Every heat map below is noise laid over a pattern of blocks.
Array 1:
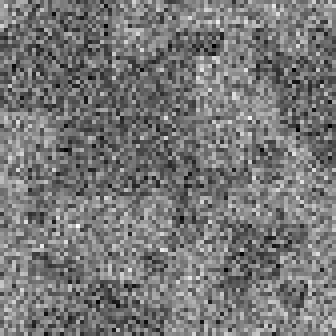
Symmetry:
mirrored about the diagonal from the top left
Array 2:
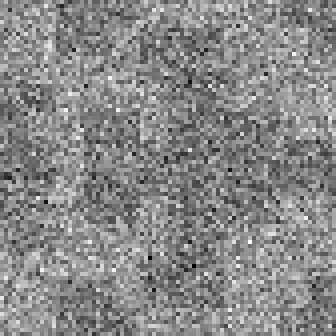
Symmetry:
top and bottom mirror each other
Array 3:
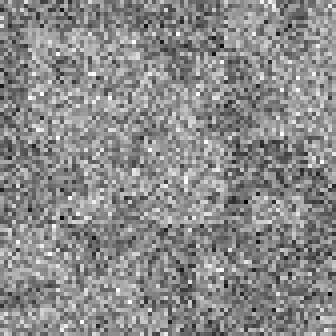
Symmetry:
mirrored about the diagonal from the top left
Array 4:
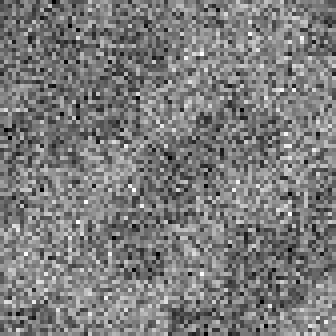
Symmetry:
mirrored about the diagonal from the top left
